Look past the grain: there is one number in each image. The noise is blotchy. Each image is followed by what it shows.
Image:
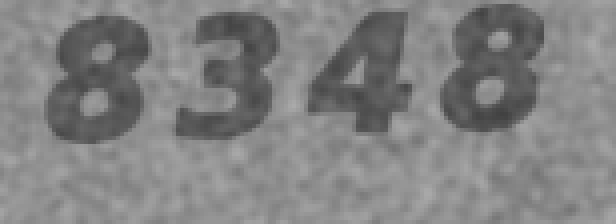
8348
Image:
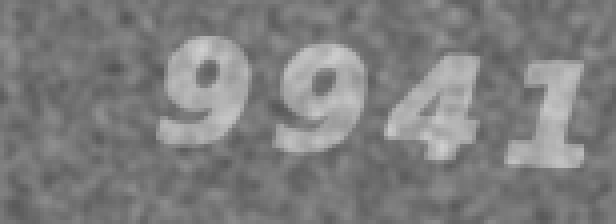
9941
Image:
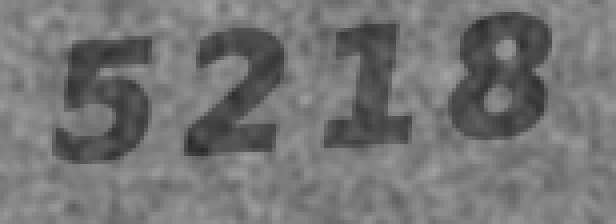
5218
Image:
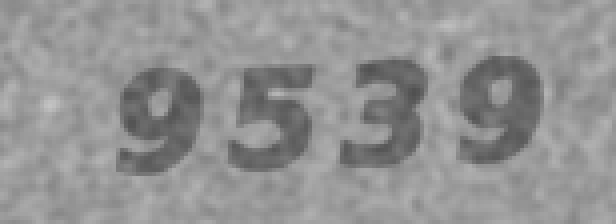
9539
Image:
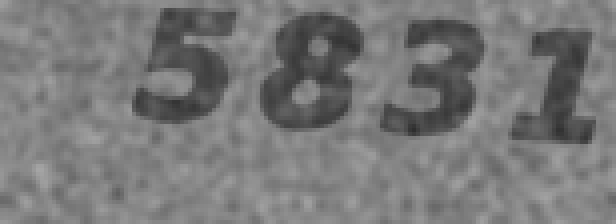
5831
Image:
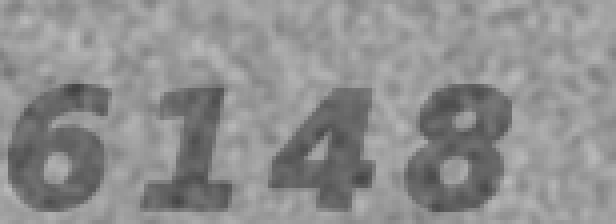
6148
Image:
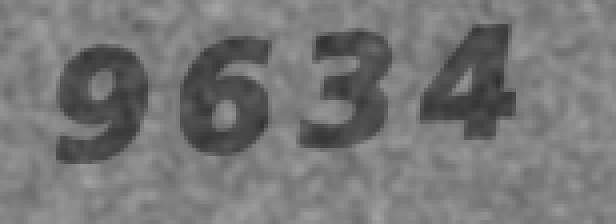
9634
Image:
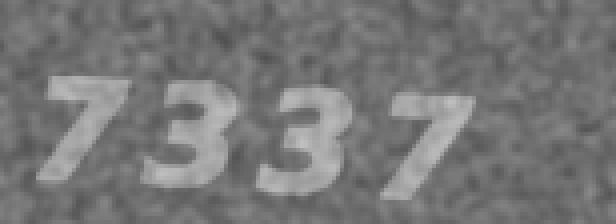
7337
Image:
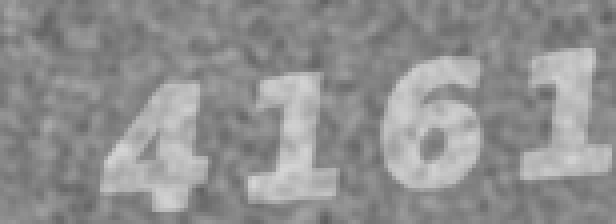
4161
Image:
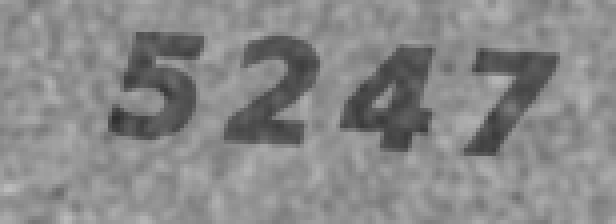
5247
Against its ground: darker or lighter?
darker
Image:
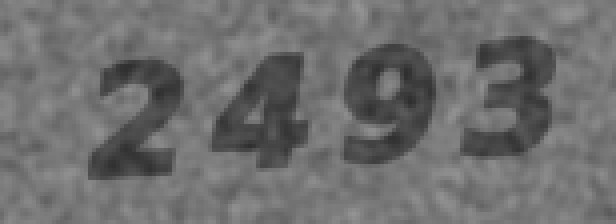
2493
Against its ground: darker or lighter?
darker
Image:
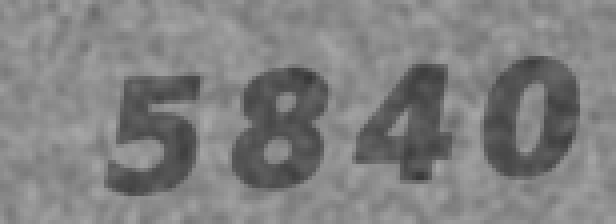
5840
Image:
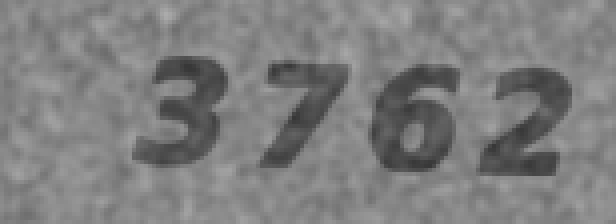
3762
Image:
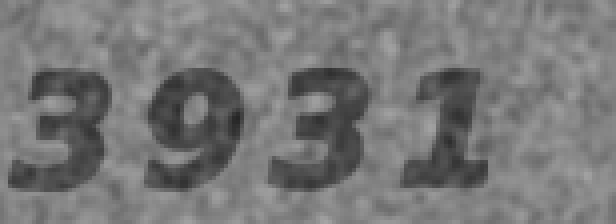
3931
